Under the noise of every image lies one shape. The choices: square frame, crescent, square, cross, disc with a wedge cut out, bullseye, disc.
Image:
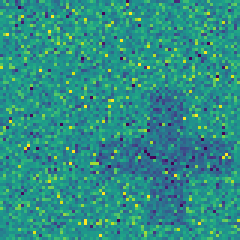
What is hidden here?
dark cross
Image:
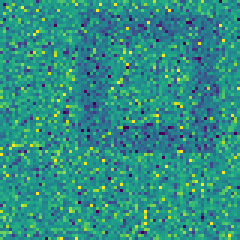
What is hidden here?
dark square frame
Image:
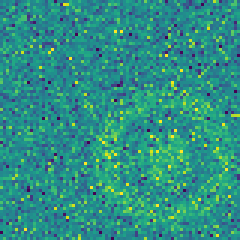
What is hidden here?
light bullseye
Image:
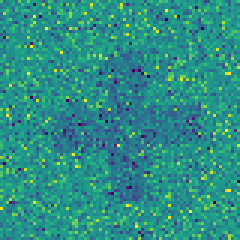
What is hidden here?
dark cross
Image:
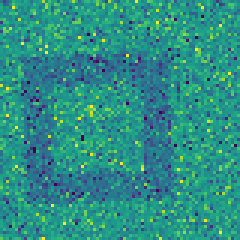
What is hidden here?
dark square frame
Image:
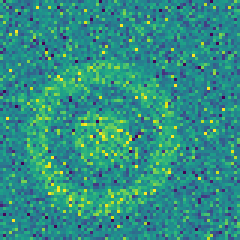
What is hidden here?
light bullseye
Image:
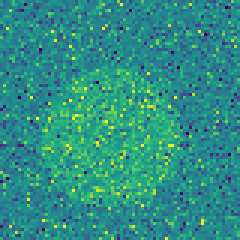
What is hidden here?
light disc
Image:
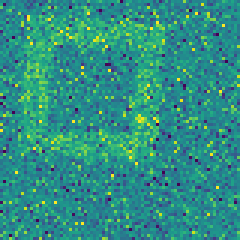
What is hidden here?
light square frame
